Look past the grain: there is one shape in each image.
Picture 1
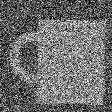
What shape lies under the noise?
cup
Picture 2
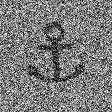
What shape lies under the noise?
anchor
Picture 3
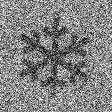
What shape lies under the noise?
snowflake
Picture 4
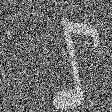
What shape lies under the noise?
musical note
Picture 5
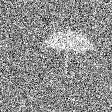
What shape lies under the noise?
umbrella
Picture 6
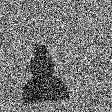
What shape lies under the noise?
chess pawn
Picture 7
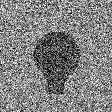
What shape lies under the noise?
light bulb
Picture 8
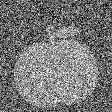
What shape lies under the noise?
apple
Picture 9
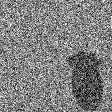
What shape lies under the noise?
footprint
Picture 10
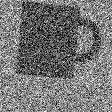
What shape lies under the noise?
cup
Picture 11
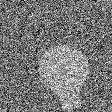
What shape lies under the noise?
light bulb
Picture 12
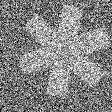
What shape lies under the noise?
asterisk
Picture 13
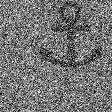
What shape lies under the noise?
anchor
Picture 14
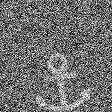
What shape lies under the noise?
anchor
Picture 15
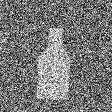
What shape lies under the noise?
bottle
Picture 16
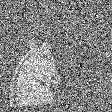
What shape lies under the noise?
chess knight
